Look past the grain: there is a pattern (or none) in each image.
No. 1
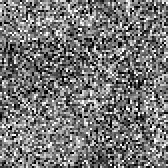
spokes from one point
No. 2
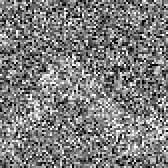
a wavy band
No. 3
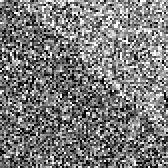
a sharp edge
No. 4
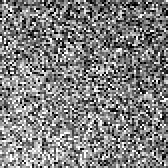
a smooth slope
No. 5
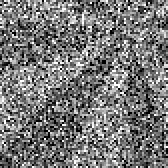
spokes from one point
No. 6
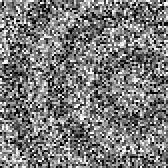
rings round one point
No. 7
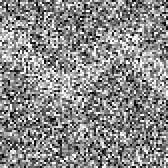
a wavy band
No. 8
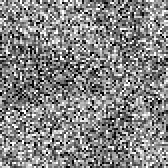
spokes from one point
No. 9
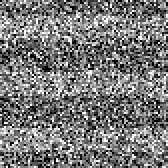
horizontal stripes
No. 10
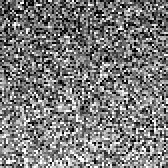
a smooth slope
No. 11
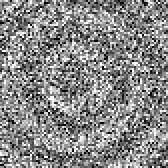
rings round one point
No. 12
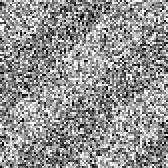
diagonal stripes
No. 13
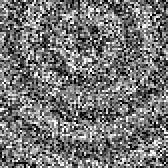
rings round one point
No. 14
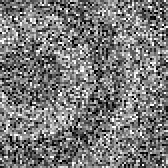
rings round one point
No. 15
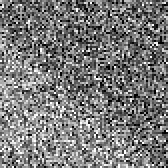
a sharp edge
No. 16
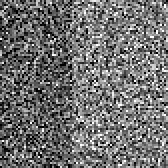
a sharp edge
